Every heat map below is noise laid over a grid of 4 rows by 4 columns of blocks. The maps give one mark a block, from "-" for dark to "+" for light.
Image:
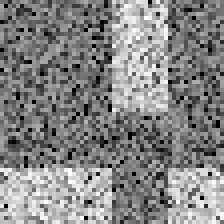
--+-
--+-
----
++-+
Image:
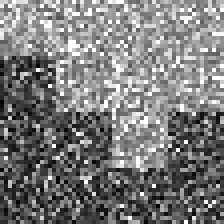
++++
-+++
--+-
----
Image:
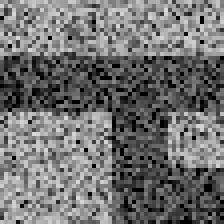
++++
----
++-+
++--
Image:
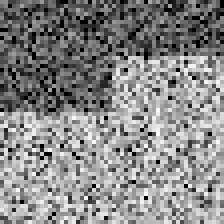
----
--++
++++
++++
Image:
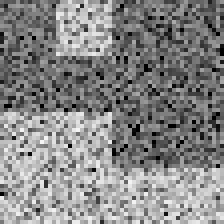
-+--
----
++--
++++
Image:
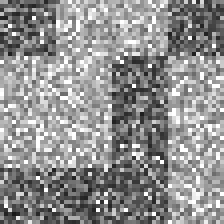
-++-
++-+
++-+
---+
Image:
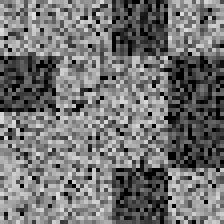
++-+
-++-
+++-
++-+
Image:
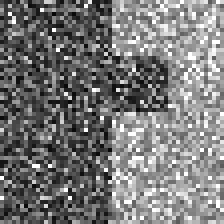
--++
---+
--++
--++
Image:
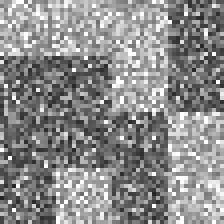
+++-
--+-
---+
-+-+
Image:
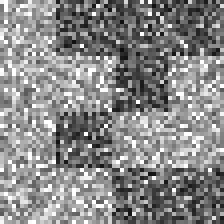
+---
++-+
+-++
++--
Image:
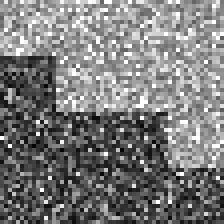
++++
-+++
---+
----
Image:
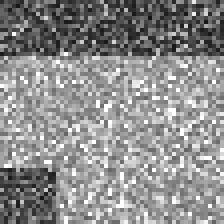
----
++++
++++
-+++
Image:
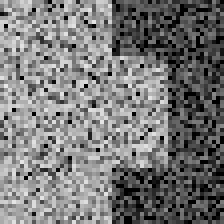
++--
+++-
+++-
++--
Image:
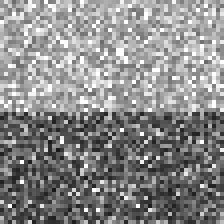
++++
++++
----
----
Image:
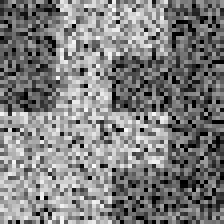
-++-
-+--
+++-
++--
